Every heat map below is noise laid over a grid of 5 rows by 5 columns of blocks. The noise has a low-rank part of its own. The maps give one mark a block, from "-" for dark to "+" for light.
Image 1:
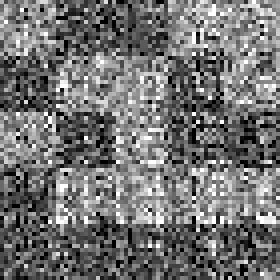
+ - - + +
- + + - +
+ - + - -
- + + + +
- - - - -
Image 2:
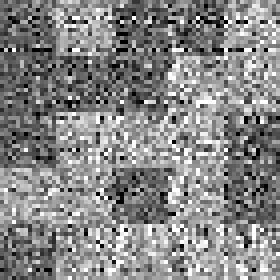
- + - - +
- - - + +
- + + + -
+ + - + -
- + + + +
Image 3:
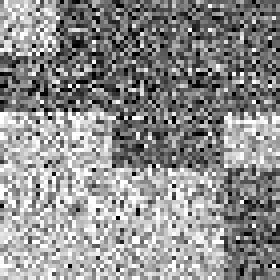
+ - - - -
- - - - -
+ + - - +
+ + + + -
+ + + + -
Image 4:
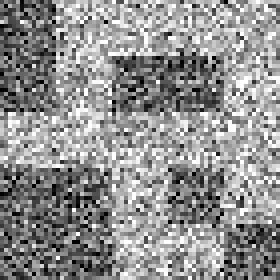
- + + + +
- + - - +
+ + + + +
- - + - +
- - + + -
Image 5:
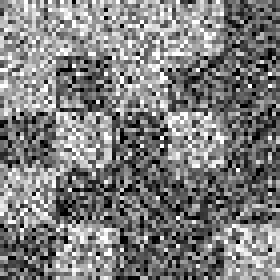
+ + + + -
+ - + - -
- + - + -
+ - - - -
- + - - +
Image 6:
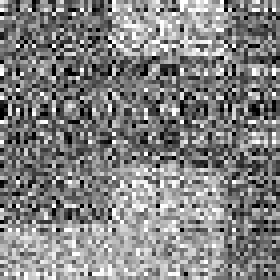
- - + + -
- - - - -
- - - - -
- - + + -
+ + + + -
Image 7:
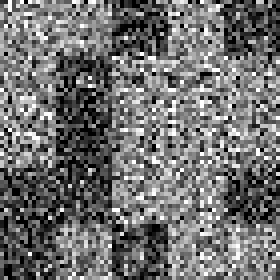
+ + - + -
+ - + + +
+ - + + +
- - + + -
- + - + +
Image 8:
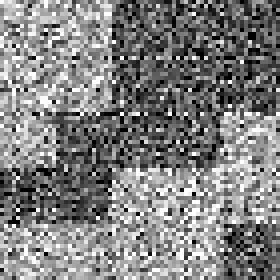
+ + - - -
+ + - - -
+ - - - +
- - + + +
+ + + + -
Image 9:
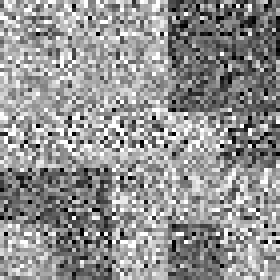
+ + + - -
+ + + - -
+ + + + -
- - + + +
+ - + - +
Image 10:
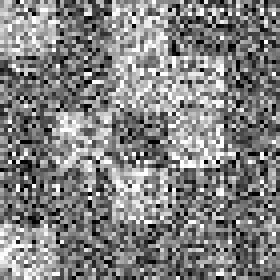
+ - + - -
- - + + -
- + - + -
- - + - -
+ - - - -
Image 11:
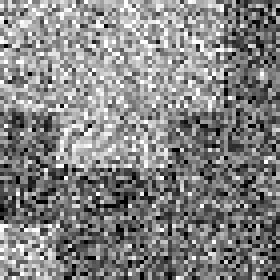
+ + + + -
+ + + + -
- + + - -
- - - - -
+ - - - -
